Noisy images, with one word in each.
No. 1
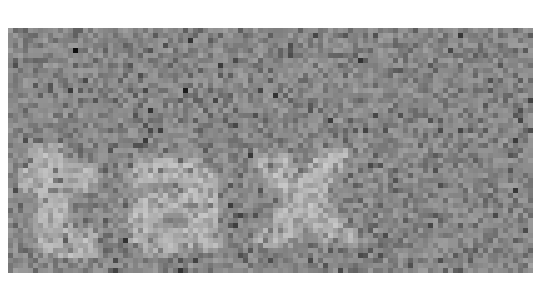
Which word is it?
tax
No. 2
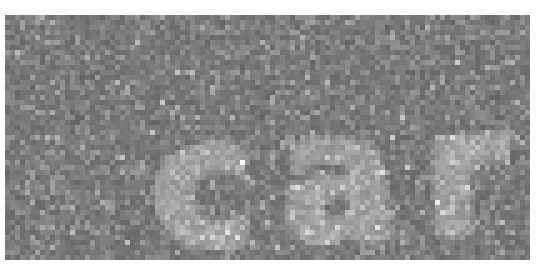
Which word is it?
car
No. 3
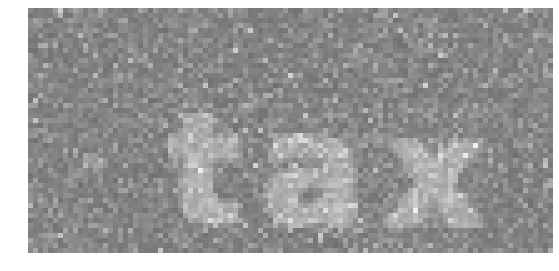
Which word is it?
tax
